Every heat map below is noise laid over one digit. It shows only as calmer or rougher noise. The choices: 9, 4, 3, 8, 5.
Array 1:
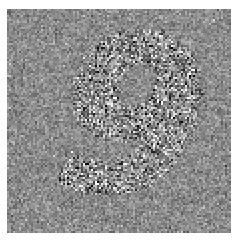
9
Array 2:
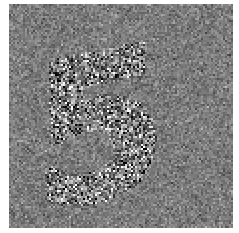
5
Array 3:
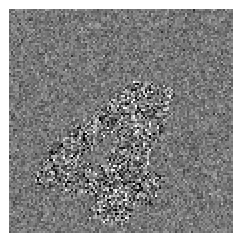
4
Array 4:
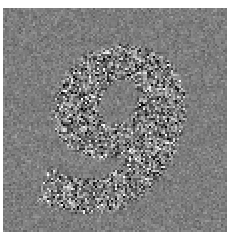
9
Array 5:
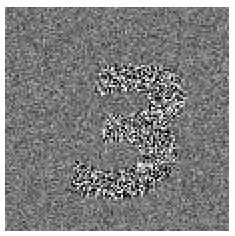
3
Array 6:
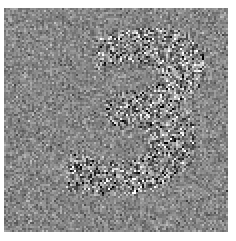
3
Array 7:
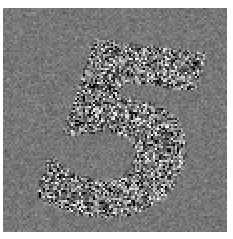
5
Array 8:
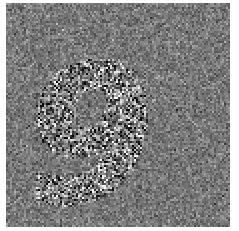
9
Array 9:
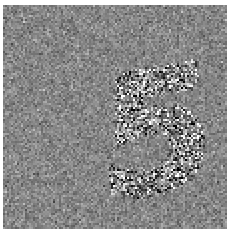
5
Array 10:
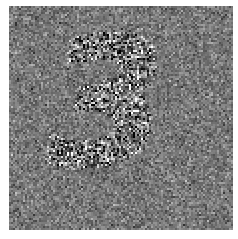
3
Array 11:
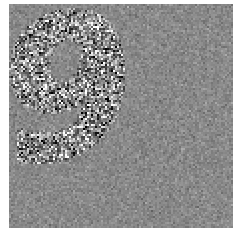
9
